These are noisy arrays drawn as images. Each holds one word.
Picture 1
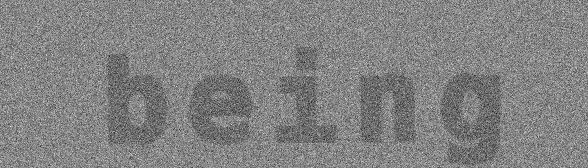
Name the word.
being
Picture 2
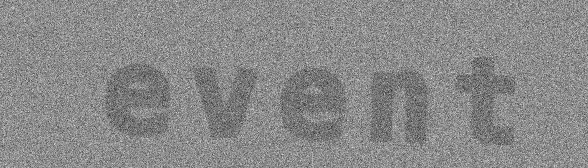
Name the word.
event
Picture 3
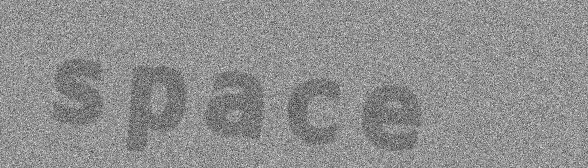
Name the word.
space
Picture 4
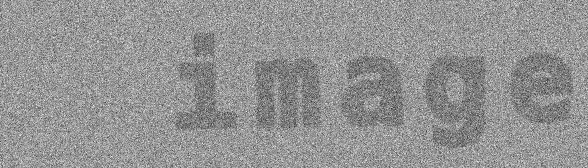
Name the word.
image
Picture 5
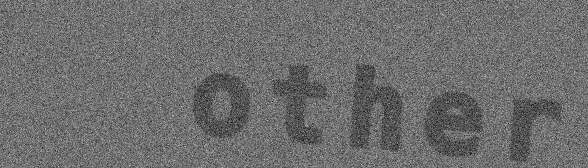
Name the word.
other
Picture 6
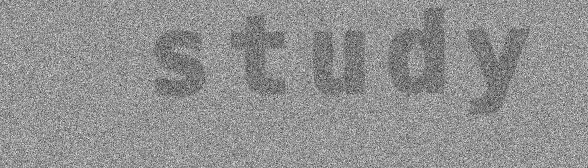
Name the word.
study
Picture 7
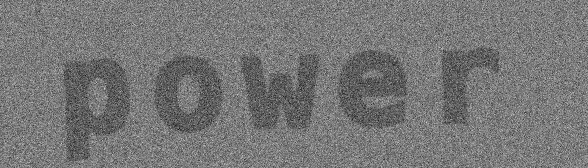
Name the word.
power
